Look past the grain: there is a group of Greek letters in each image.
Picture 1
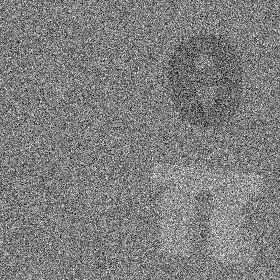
top right: dark theta; bottom right: light pi
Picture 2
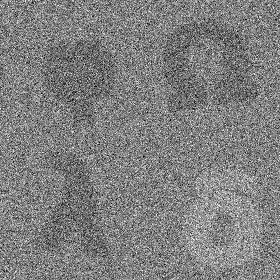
top left: dark phi; top right: dark omega; bottom left: dark lambda; bottom right: light delta
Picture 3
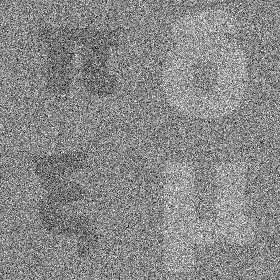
top left: dark pi; top right: light delta; bottom left: dark xi; bottom right: light mu
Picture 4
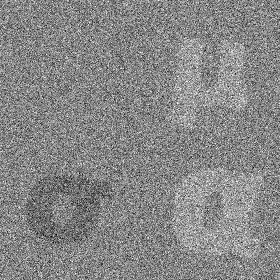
top right: light mu; bottom left: dark sigma; bottom right: light alpha
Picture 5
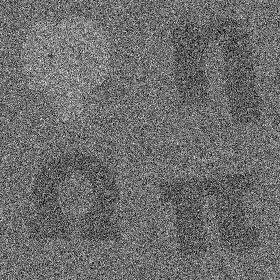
top left: light phi; top right: dark eta; bottom left: dark omega; bottom right: dark pi
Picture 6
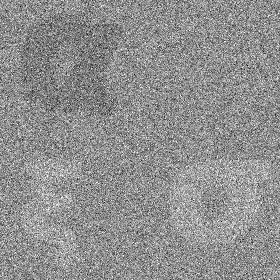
top left: dark alpha; bottom left: light xi; bottom right: light sigma
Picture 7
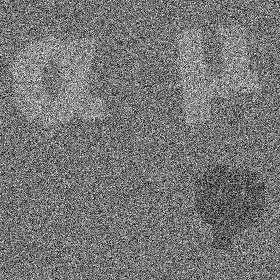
top left: light alpha; top right: light mu; bottom right: dark phi
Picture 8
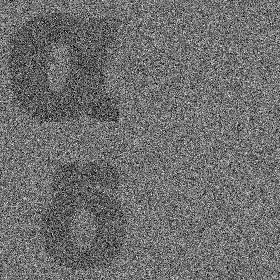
top left: dark alpha; bottom left: dark delta
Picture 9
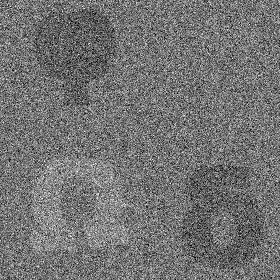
top left: dark phi; bottom left: light omega; bottom right: dark delta
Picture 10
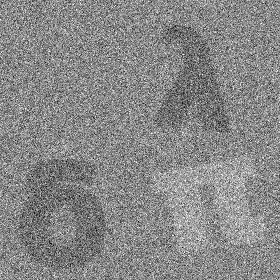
top right: dark lambda; bottom left: dark delta; bottom right: light pi
